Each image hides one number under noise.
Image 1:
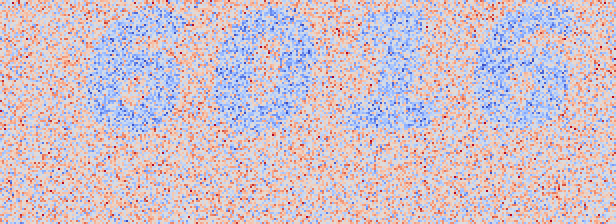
6016
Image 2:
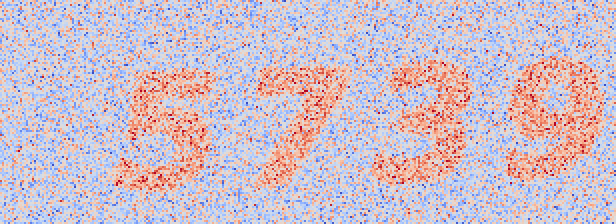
5739
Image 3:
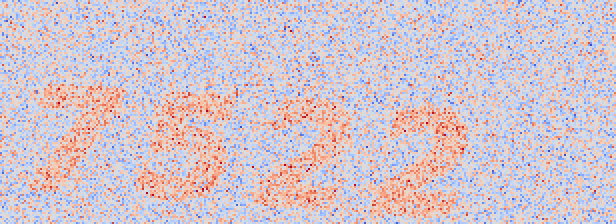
7522
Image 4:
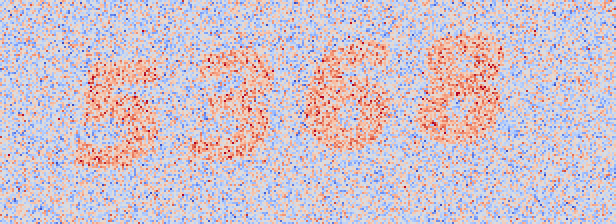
5368
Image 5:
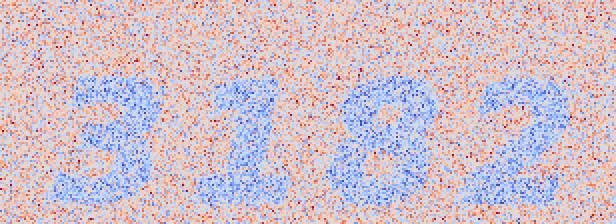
3182
